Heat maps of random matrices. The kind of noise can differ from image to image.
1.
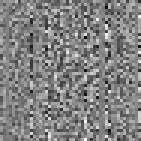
columns of uneven size
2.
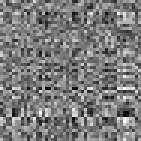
low rank plus noise
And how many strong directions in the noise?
one
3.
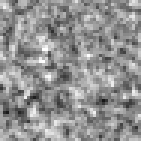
blotchy
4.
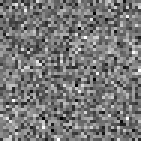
independent entries
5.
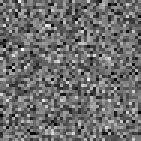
independent entries
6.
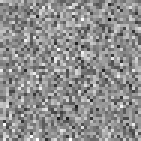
independent entries
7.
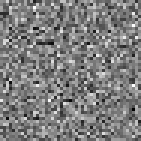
low rank plus noise
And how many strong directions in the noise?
five to eight
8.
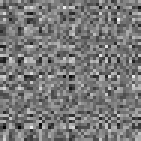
low rank plus noise
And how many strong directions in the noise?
one
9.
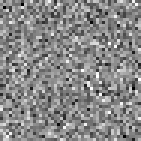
independent entries
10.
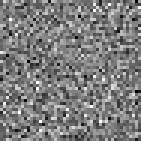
independent entries
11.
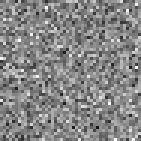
independent entries
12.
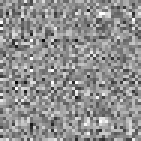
low rank plus noise
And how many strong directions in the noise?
three or four
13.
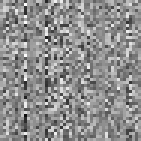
columns of uneven size
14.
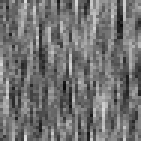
streaked along the columns
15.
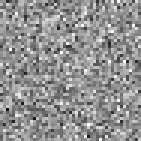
independent entries
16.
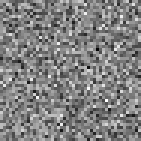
independent entries
